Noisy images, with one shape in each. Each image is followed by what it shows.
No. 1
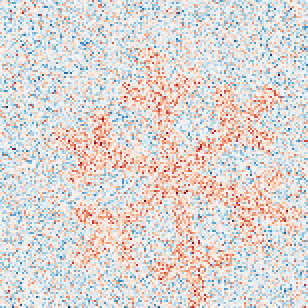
snowflake
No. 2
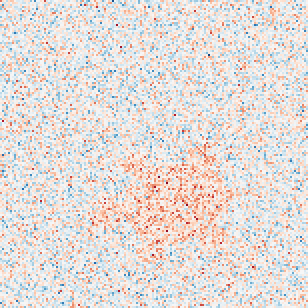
turtle
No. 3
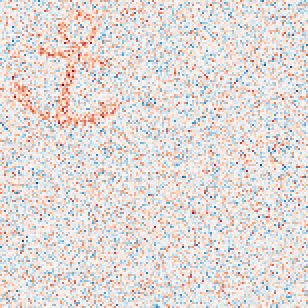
anchor
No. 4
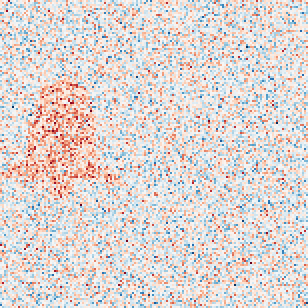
bell
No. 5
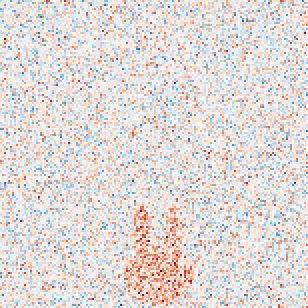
rabbit's head
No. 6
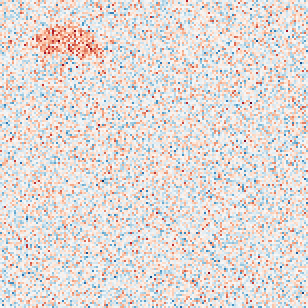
umbrella
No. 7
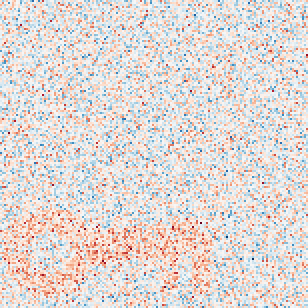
key
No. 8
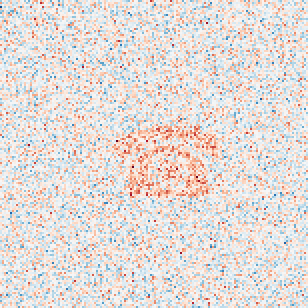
telephone
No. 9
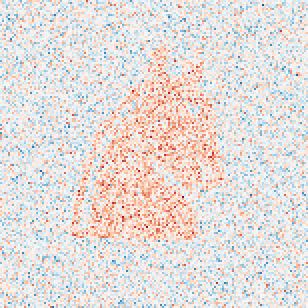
chess knight
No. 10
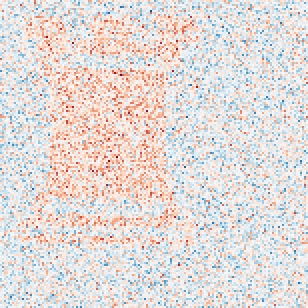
chess rook
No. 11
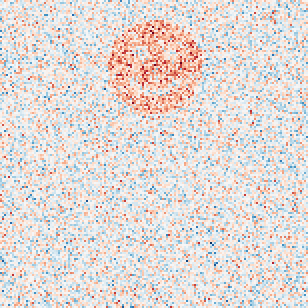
smiling face
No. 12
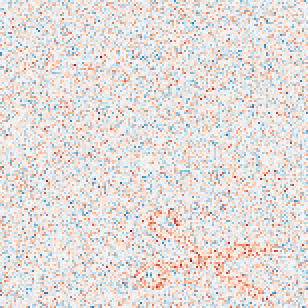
pair of scissors
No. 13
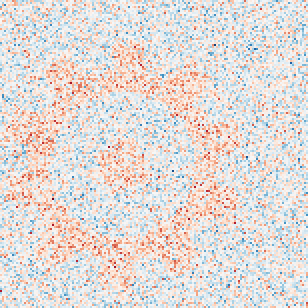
gear
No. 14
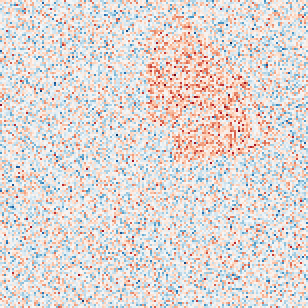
chess knight
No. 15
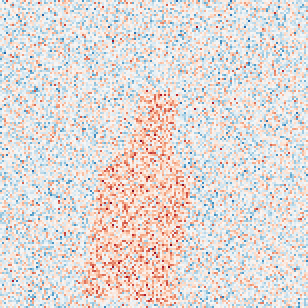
bottle
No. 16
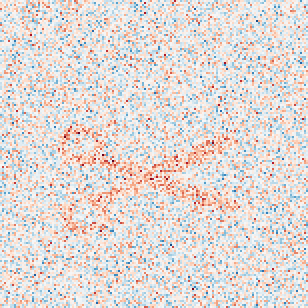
pair of scissors
